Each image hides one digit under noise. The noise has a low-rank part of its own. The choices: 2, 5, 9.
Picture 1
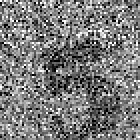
5
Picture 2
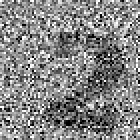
2
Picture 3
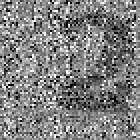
2
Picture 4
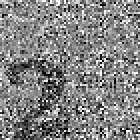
2
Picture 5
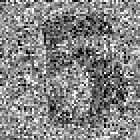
5
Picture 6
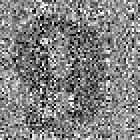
9
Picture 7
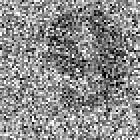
9
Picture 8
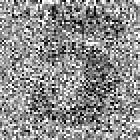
5
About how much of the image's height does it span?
nearly all
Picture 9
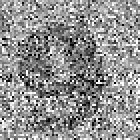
9
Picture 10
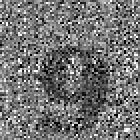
9
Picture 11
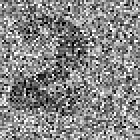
2
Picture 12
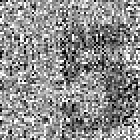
5
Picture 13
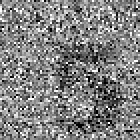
5
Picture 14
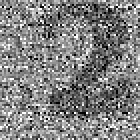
2
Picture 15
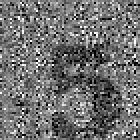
5
